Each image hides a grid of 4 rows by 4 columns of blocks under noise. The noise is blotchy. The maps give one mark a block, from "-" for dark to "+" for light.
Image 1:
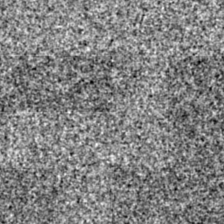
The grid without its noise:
+ + + +
- - + -
+ + + -
- + - -
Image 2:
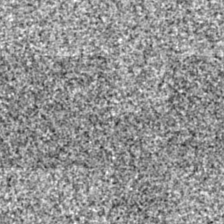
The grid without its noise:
+ + + +
- - + -
- - - -
+ + - +
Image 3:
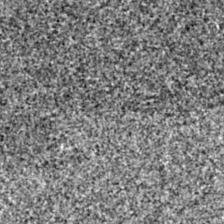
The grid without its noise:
- - - -
- - - -
- + + +
+ + + +
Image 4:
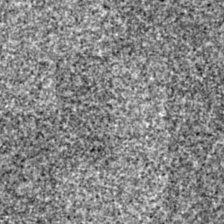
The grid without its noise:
+ + - -
+ - + -
- - + -
- + + -
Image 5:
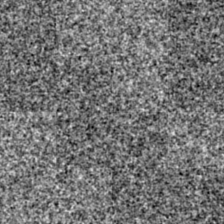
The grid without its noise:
- + + -
- - + -
+ - - +
+ + - -
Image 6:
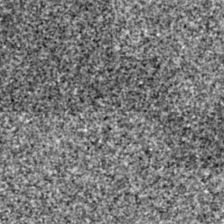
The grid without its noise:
- - + +
- - - +
+ + + -
+ + + +
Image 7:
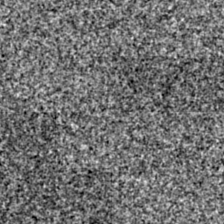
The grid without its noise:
+ + + +
+ + - -
- + + +
- - + +
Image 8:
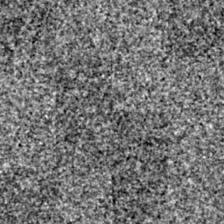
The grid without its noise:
- + + -
+ - + +
+ - - +
- + - +
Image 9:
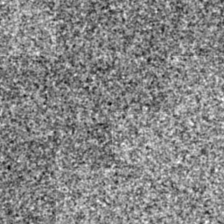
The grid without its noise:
+ - - -
- - - +
- - + +
- + + +
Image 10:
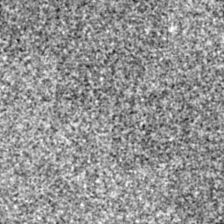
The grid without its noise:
- - - +
+ - - -
+ + - -
+ + + -
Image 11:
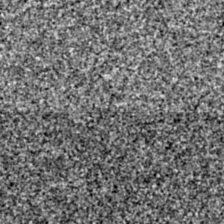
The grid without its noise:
+ + + +
+ + + +
- - - -
- - - -
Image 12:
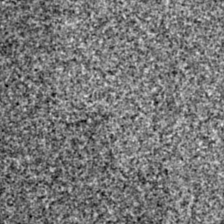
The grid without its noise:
- + + +
- + + +
- - + +
- - - +
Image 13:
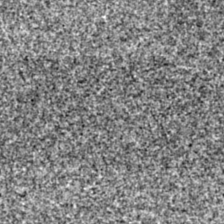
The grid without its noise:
+ + + -
- - - -
- - - -
+ + + +
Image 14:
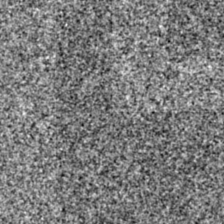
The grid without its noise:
+ - + -
+ - + +
+ - - -
+ - - -
